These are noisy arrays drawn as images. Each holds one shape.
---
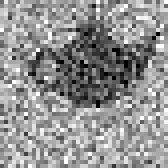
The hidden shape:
teapot
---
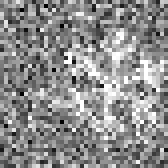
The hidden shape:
snowflake
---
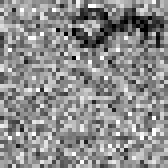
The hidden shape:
key
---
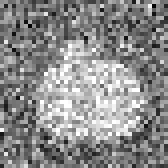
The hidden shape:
apple
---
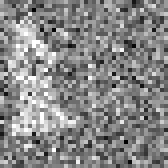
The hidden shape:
chess bishop
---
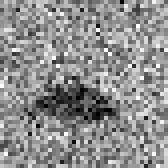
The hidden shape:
umbrella
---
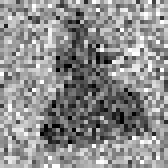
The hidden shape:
chess pawn
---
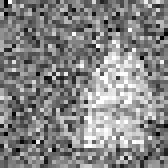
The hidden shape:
chess knight
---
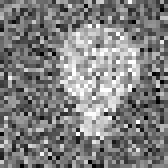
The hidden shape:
light bulb
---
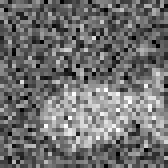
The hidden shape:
fish
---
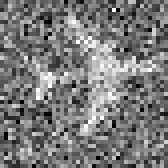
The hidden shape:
airplane
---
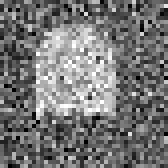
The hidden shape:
ghost
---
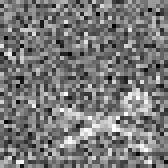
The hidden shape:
pair of scissors
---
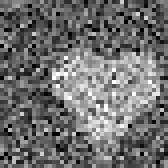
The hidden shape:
heart
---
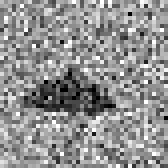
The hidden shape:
umbrella
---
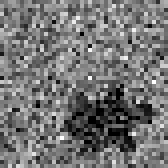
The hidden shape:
turtle
